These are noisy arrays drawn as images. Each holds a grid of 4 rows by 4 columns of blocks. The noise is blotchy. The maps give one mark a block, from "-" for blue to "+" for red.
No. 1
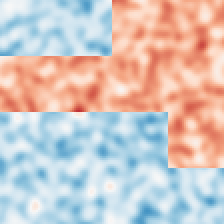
- - + +
+ + + +
- - - +
- - - -
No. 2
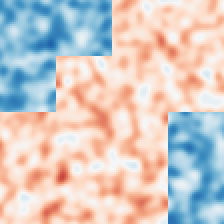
- - + +
- + + +
+ + + -
+ + + -
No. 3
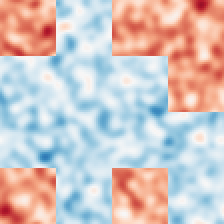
+ - + +
- - - +
- - - -
+ - + -
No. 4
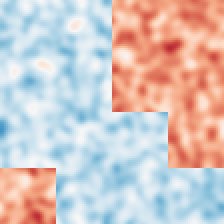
- - + +
- - + +
- - - +
+ - - -
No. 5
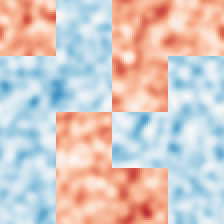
+ - + +
- - + -
- + - -
- + + -
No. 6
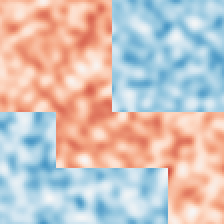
+ + - -
+ + - -
- + + +
- - - +
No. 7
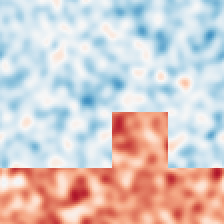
- - - -
- - - -
- - + -
+ + + +
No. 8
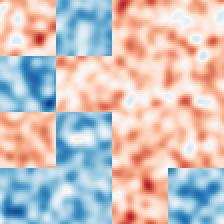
+ - + +
- + + +
+ - + +
- - + -
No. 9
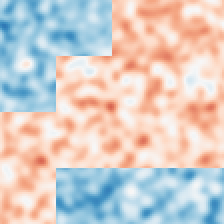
- - + +
- + + +
+ + + +
+ - - -
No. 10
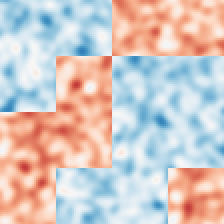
- - + +
- + - -
+ + - -
+ - - +
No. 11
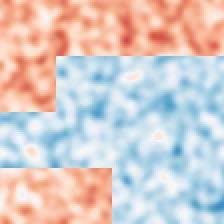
+ + + +
+ - - -
- - - -
+ + - -
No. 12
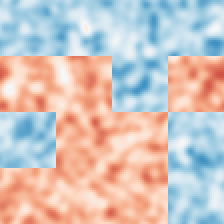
- - - -
+ + - +
- + + -
+ + + -
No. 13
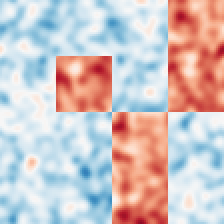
- - - +
- + - +
- - + -
- - + -
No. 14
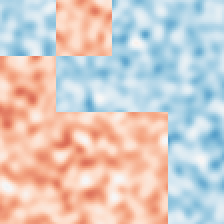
- + - -
+ - - -
+ + + -
+ + + -
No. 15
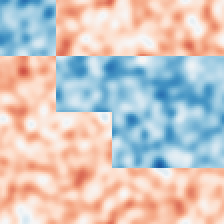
- + + +
+ - - -
+ + - -
+ + + +
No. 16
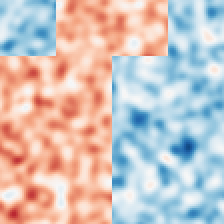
- + + -
+ + - -
+ + - -
+ + - -
